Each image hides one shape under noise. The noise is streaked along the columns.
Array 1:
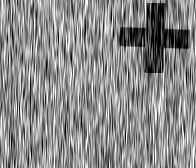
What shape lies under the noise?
cross
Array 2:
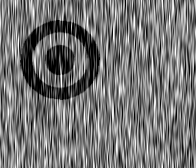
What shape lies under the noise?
bullseye
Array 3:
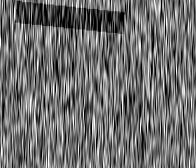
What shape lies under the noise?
bar
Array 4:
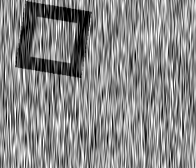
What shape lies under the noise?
square frame
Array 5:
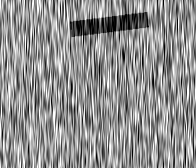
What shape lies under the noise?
bar
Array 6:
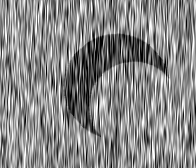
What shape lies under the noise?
crescent
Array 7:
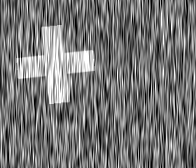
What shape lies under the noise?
cross
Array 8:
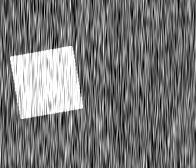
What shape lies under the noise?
square
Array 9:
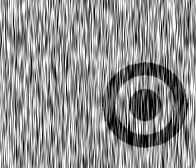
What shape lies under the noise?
bullseye
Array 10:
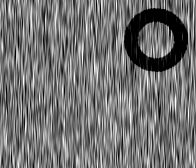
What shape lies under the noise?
ring
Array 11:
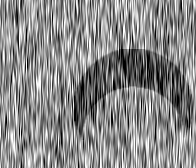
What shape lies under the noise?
crescent
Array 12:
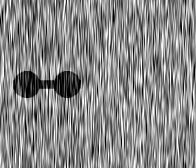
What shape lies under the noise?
dumbbell
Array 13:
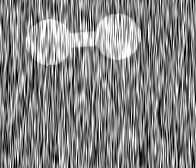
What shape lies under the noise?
dumbbell
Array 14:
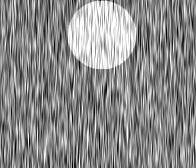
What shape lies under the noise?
disc
